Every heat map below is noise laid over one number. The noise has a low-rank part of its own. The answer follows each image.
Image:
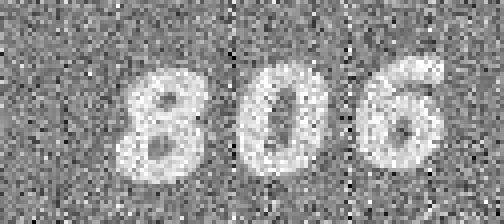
806
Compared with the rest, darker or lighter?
lighter
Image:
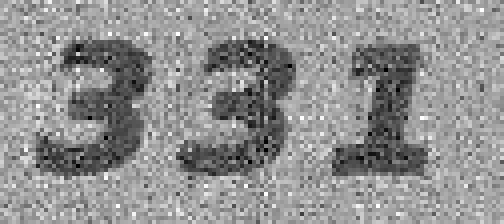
331
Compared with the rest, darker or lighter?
darker
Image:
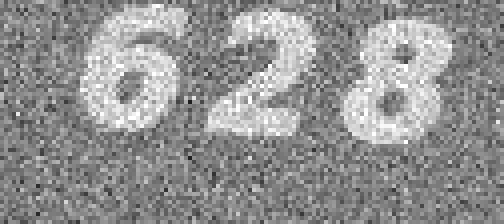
628
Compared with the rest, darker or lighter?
lighter
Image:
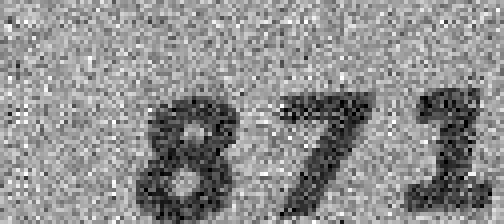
871
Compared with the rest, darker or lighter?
darker
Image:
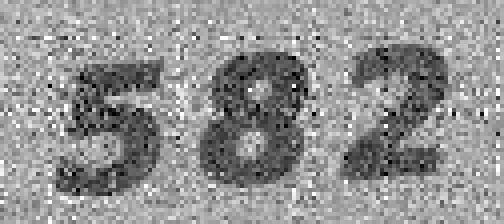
582
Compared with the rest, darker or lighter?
darker
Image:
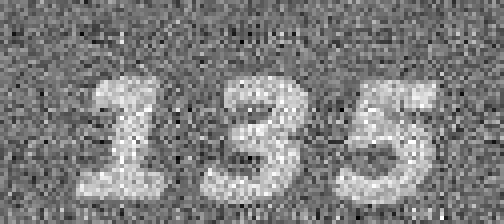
135
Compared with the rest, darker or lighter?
lighter
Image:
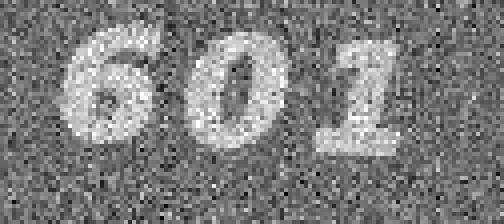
601
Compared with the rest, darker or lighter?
lighter
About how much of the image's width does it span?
two thirds
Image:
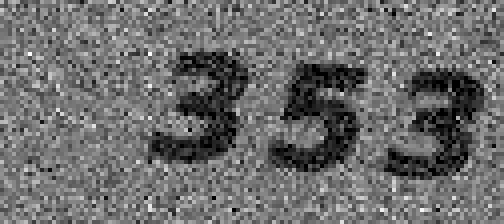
353
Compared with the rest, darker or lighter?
darker
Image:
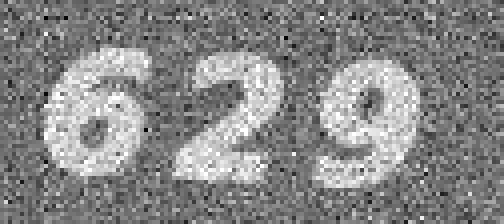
629
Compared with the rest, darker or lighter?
lighter
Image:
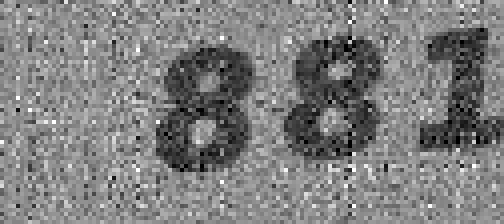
881
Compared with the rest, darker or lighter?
darker
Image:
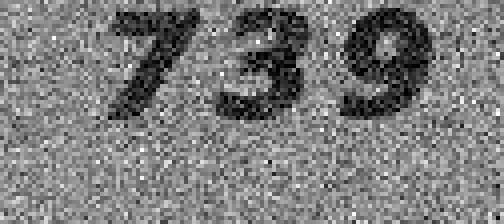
739
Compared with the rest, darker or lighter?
darker
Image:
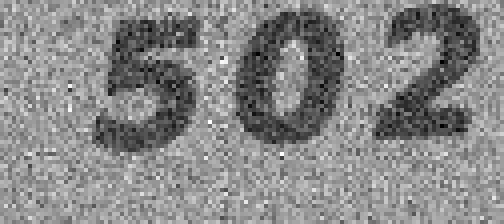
502
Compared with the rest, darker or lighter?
darker
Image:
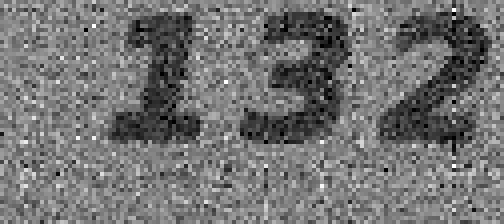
132
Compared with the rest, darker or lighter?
darker
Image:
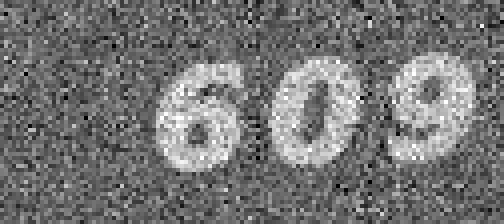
609
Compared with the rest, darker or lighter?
lighter
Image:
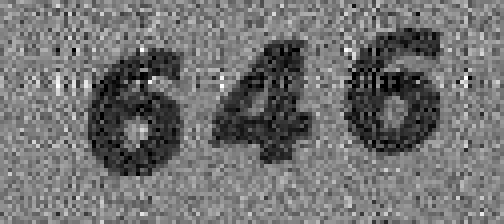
646
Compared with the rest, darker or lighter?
darker
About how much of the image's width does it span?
two thirds
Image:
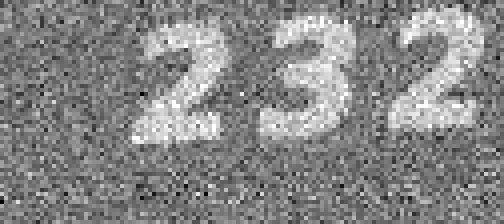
232
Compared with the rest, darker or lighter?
lighter
